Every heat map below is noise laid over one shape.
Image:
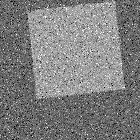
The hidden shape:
square
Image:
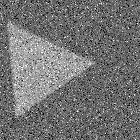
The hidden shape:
triangle
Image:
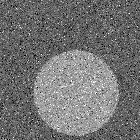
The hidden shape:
disc
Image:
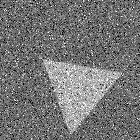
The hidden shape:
triangle
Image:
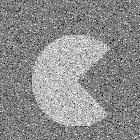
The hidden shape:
disc with a wedge cut out
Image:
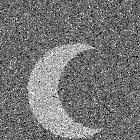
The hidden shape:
crescent
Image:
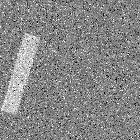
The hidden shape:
bar
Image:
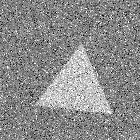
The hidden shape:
triangle
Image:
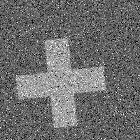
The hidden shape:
cross
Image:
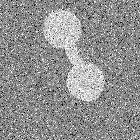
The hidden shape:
dumbbell
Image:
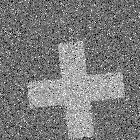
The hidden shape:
cross
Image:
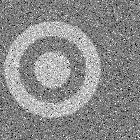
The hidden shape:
bullseye
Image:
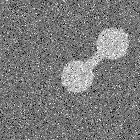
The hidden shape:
dumbbell
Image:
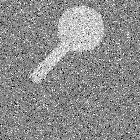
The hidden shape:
lollipop
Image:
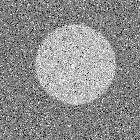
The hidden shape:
disc
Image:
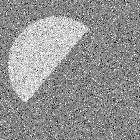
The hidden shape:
half disc
